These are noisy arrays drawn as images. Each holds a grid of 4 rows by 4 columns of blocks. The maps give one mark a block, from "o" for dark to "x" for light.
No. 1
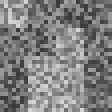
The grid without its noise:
x o o o
o o x o
o x x o
o x x o
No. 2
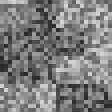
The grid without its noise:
x o x x
o o o x
o o x x
x x o o
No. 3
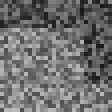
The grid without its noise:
o o o o
x x x o
x x x o
x x x x
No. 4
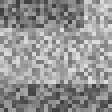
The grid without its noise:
o o o x
x x x x
x x x x
o o o o
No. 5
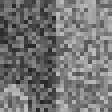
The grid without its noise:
o o x x
o o x x
o o x x
x o x x
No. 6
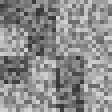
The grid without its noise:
o o x x
x o x x
o x o x
x x o x
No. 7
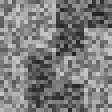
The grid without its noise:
x x o o
x x o x
x o x x
x o o x
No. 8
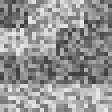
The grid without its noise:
o x x o
x x o o
o o o o
x x x x
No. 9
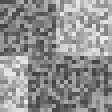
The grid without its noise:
o o x x
o o x x
x o o o
x o o o
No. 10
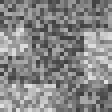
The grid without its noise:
o o o o
x o o x
o o o x
x x o o
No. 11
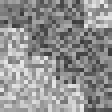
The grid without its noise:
o o o x
x o o o
x x o o
x x x o
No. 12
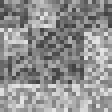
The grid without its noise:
o x o o
x o o x
o o o x
x x x x
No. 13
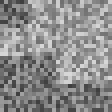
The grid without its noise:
o x x x
x x x x
o o x x
o o o o
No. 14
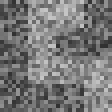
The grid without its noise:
o x x o
o x o o
o x x x
o o o x
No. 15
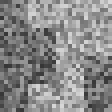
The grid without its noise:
o x x x
o o x x
o o x o
o x x o
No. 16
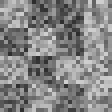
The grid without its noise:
x o o x
o x o x
x o x x
o x o x
